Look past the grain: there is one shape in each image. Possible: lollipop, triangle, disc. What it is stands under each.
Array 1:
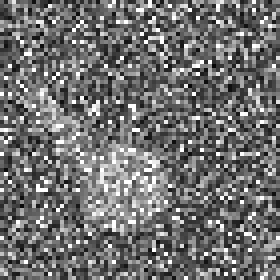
lollipop
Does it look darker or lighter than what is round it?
lighter
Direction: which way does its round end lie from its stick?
down and right
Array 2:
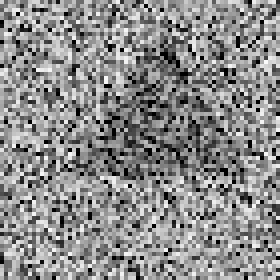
triangle
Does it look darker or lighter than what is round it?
darker
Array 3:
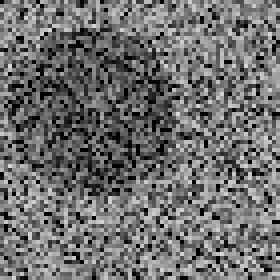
disc
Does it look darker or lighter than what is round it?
darker
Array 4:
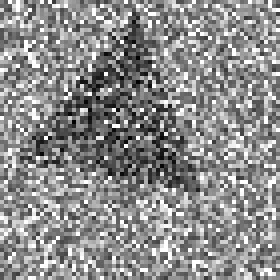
triangle
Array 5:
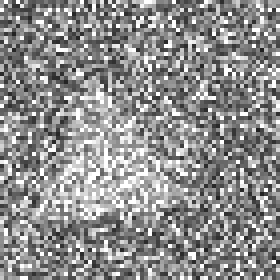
triangle
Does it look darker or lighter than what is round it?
lighter
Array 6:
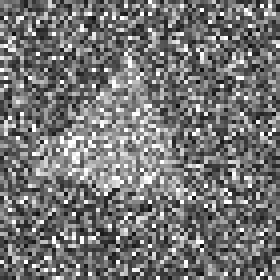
triangle
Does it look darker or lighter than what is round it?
lighter
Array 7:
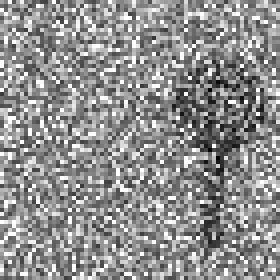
lollipop
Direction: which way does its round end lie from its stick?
up
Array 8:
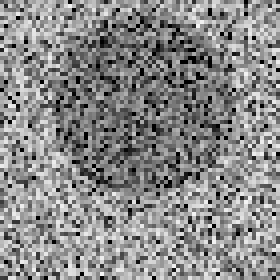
disc
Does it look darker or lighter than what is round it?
darker
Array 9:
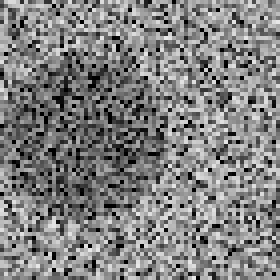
disc
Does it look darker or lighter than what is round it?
darker
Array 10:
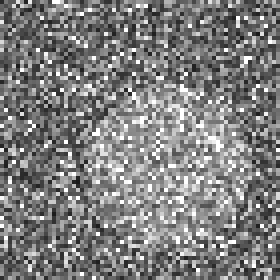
disc
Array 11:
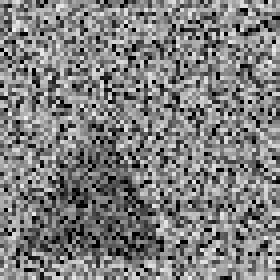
triangle
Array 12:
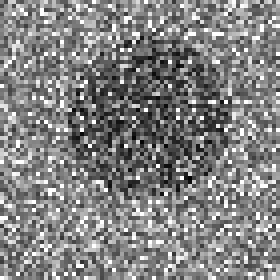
disc
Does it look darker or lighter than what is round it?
darker
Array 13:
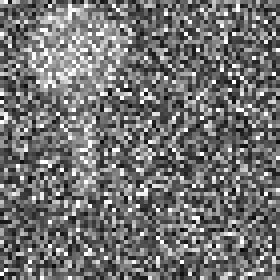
lollipop
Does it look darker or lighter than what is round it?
lighter
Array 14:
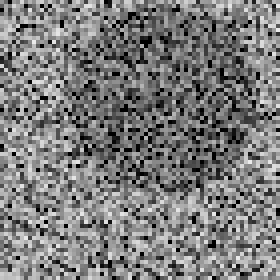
disc
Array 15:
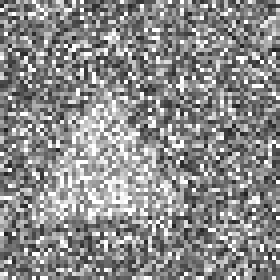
triangle
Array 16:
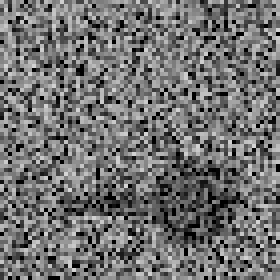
lollipop
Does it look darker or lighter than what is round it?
darker
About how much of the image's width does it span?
two thirds
